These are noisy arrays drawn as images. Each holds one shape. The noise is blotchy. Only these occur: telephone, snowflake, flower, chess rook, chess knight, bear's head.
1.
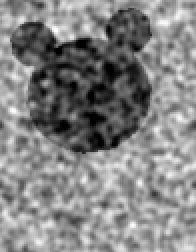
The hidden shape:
bear's head
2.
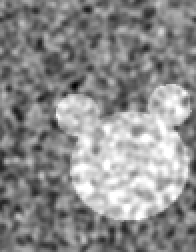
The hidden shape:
bear's head
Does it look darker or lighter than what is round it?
lighter
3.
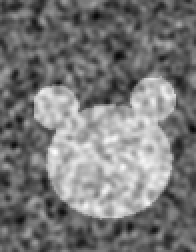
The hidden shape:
bear's head
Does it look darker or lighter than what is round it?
lighter
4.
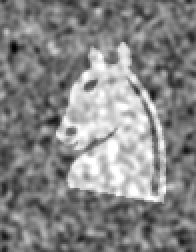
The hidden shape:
chess knight
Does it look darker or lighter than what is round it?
lighter
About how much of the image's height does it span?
two thirds
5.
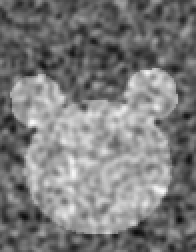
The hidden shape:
bear's head
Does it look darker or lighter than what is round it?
lighter
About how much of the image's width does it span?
nearly all
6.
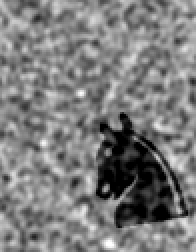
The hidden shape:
chess knight
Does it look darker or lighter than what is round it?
darker
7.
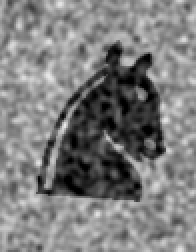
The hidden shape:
chess knight
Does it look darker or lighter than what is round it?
darker
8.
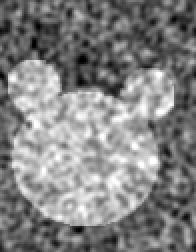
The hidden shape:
bear's head
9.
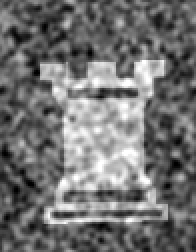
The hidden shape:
chess rook
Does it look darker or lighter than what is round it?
lighter
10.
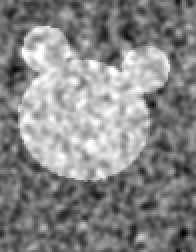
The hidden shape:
bear's head
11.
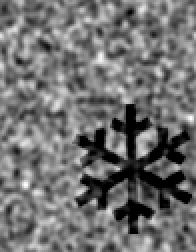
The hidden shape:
snowflake
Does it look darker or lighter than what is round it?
darker
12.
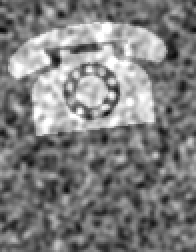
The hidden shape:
telephone
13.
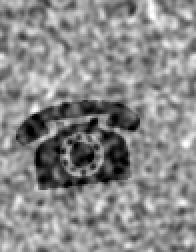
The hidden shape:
telephone
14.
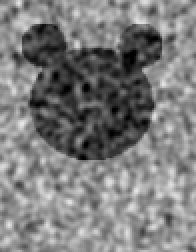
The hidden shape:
bear's head
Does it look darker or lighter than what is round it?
darker
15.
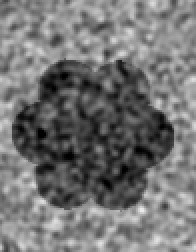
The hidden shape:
flower
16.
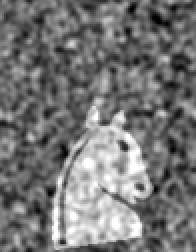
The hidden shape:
chess knight
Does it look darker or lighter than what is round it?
lighter
